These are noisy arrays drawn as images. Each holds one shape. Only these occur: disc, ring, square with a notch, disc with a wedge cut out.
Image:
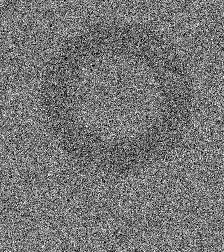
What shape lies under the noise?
ring
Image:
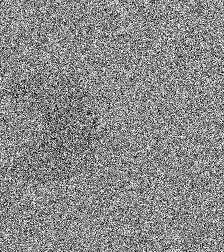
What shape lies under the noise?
disc with a wedge cut out
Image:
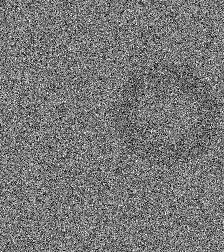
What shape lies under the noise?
ring
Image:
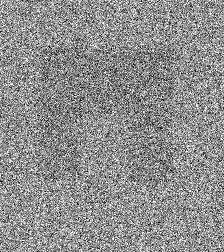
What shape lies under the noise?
square with a notch
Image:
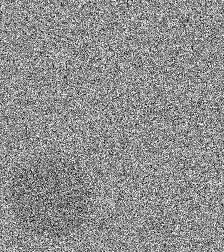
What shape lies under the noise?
disc
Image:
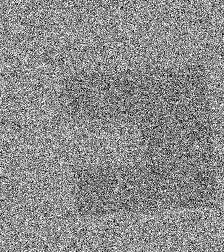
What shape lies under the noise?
square with a notch
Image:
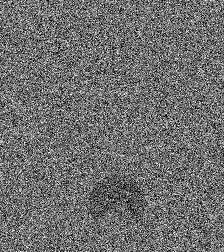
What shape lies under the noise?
disc with a wedge cut out
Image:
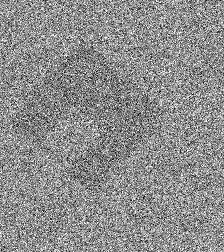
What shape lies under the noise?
square with a notch
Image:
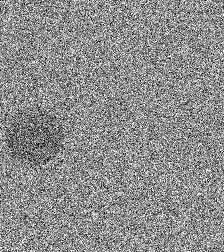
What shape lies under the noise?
disc
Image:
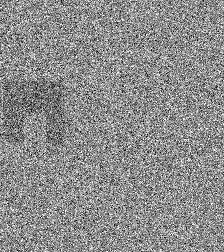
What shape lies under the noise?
square with a notch
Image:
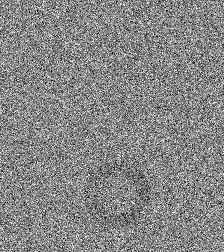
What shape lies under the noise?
ring
